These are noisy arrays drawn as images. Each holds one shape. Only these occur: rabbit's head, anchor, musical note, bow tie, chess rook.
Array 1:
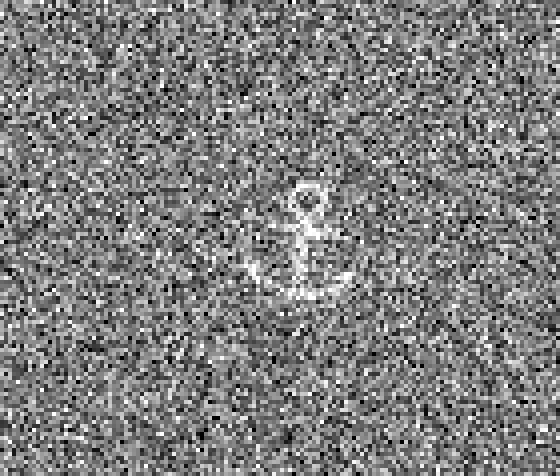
anchor
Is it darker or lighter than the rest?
lighter
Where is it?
centre
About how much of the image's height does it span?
a quarter
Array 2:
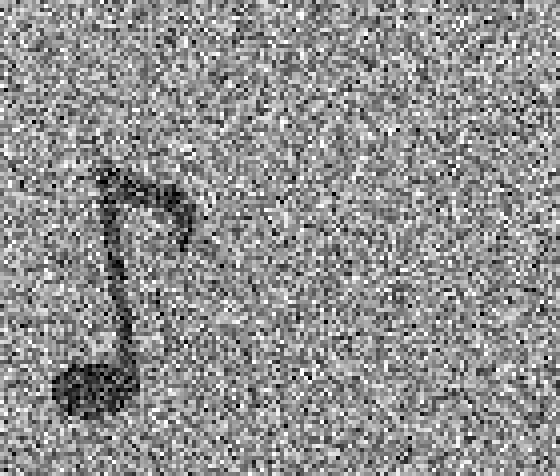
musical note
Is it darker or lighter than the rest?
darker
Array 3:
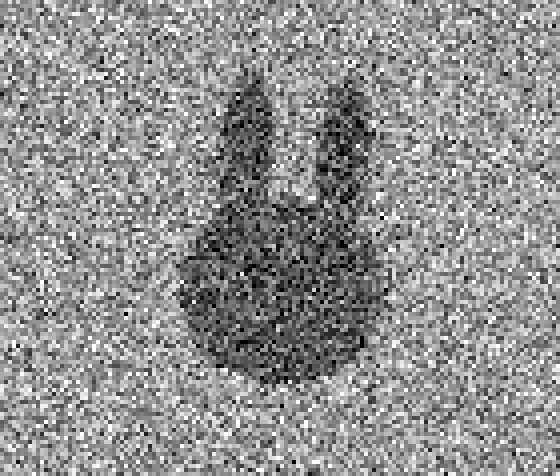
rabbit's head
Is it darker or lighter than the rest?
darker
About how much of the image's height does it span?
two thirds
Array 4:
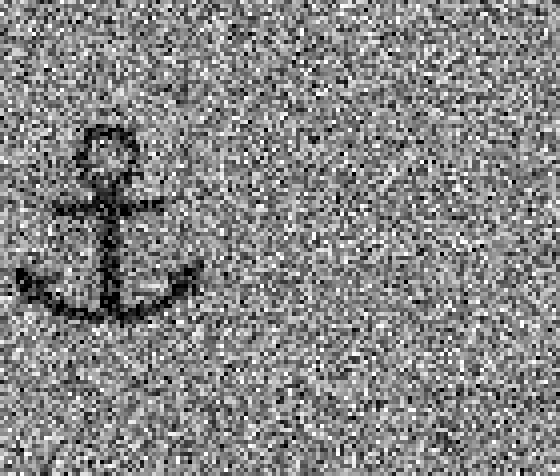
anchor
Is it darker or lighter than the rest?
darker
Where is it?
middle left
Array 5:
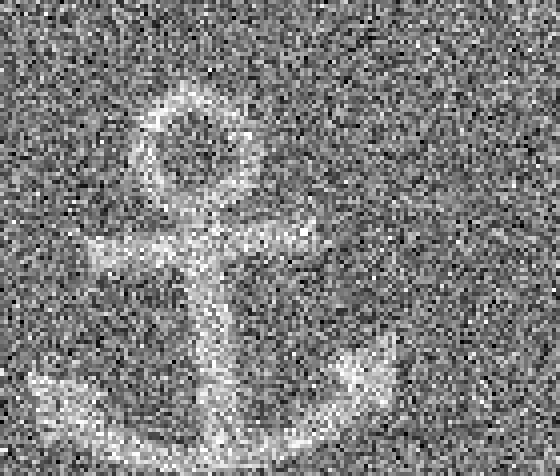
anchor
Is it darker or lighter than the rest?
lighter
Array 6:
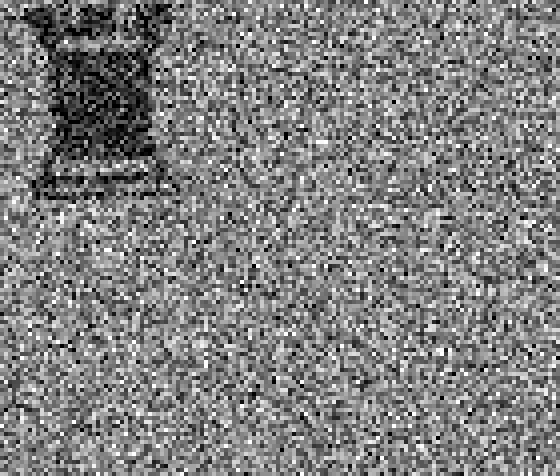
chess rook
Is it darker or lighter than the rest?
darker
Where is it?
top left
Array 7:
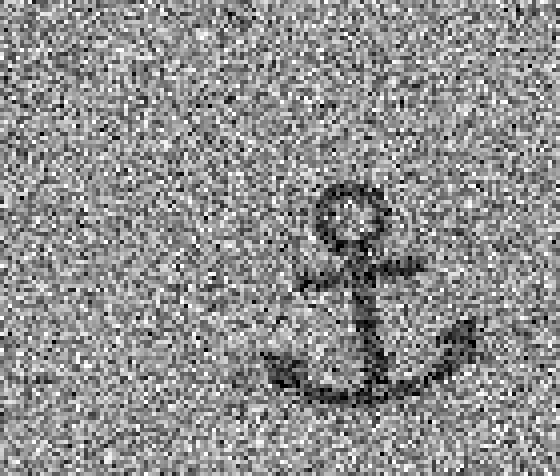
anchor
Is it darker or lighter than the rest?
darker
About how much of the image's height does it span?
half
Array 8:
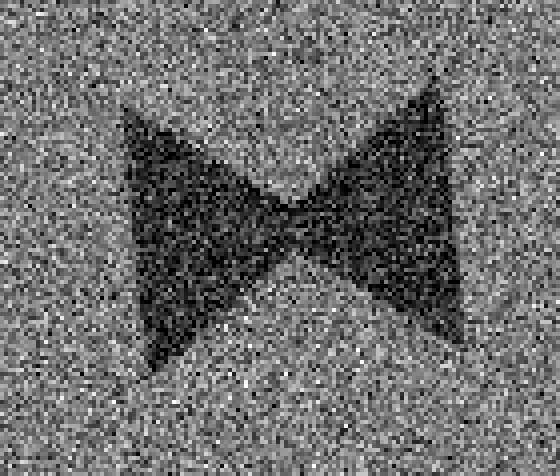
bow tie
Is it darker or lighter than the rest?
darker
